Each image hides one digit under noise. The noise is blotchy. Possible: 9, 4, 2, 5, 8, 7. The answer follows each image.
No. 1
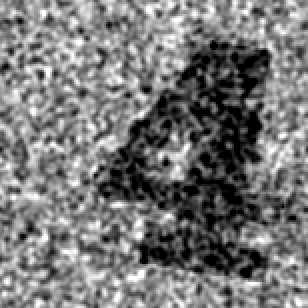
dark 4
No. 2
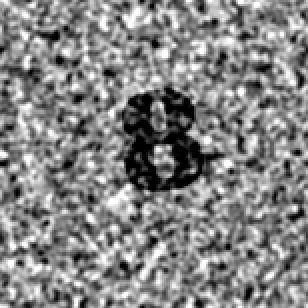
dark 8, centre
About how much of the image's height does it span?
a third
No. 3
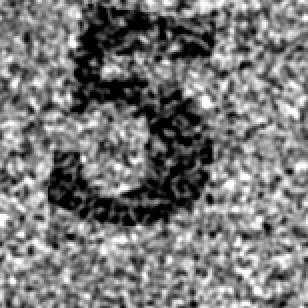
dark 5
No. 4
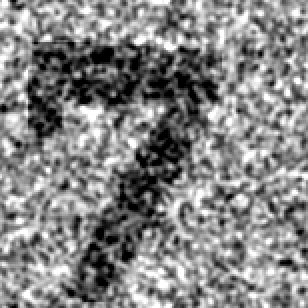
dark 7
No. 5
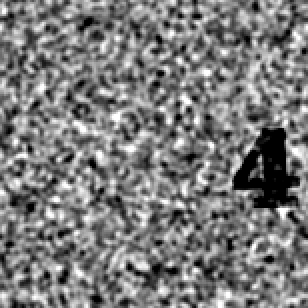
dark 4, middle right
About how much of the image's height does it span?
a quarter
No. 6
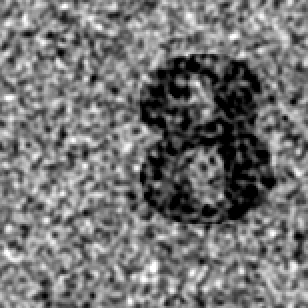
dark 8
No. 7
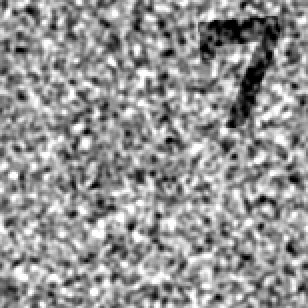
dark 7, top right
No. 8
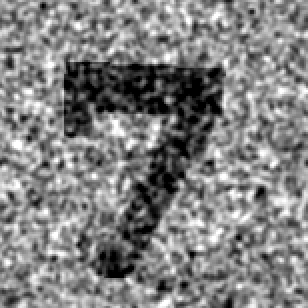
dark 7
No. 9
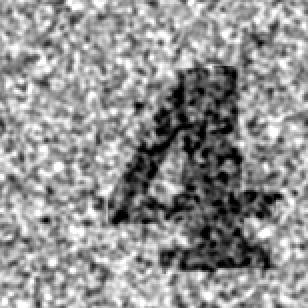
dark 4
